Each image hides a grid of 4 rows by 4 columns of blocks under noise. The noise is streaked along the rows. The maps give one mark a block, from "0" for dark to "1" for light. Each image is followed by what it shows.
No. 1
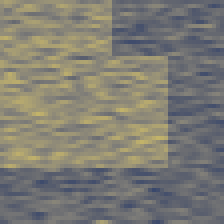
1100
1110
1110
0000
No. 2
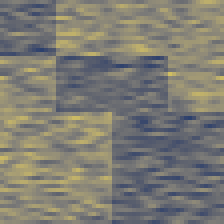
0111
1001
1100
1100
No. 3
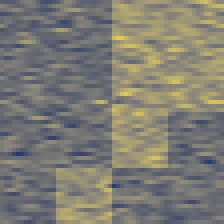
0011
0011
0010
0100
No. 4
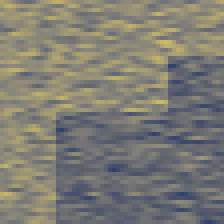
1111
1110
1000
1000
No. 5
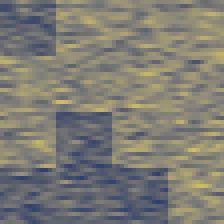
0111
1111
1011
0001
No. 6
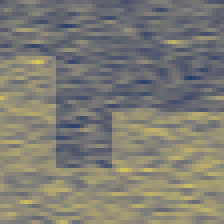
0000
1000
1011
1111
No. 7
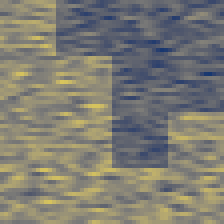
1000
1100
1101
1111
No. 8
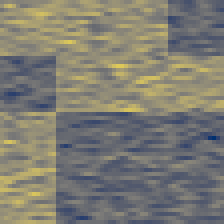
1110
0111
1000
1000
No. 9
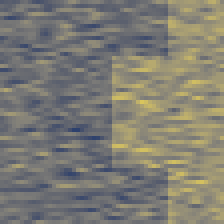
0001
0011
0011
0001
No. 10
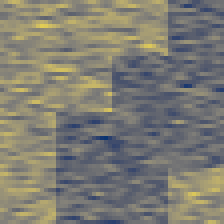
1110
1100
1000
1001
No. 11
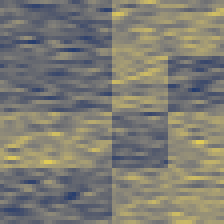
0011
0010
1101
0011
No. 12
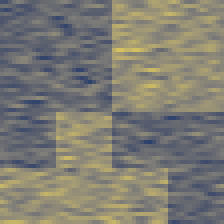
0011
0011
0100
1110
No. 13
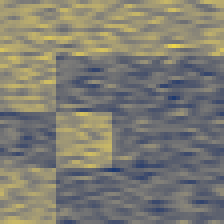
1111
1000
0100
1000
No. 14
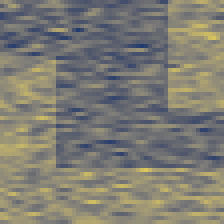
0001
1001
1000
1111
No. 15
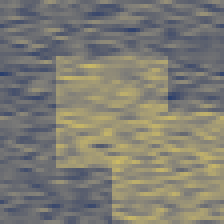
0000
0110
0111
0011
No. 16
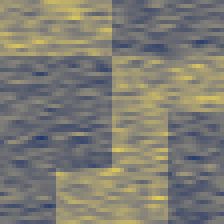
1100
0011
0010
0110
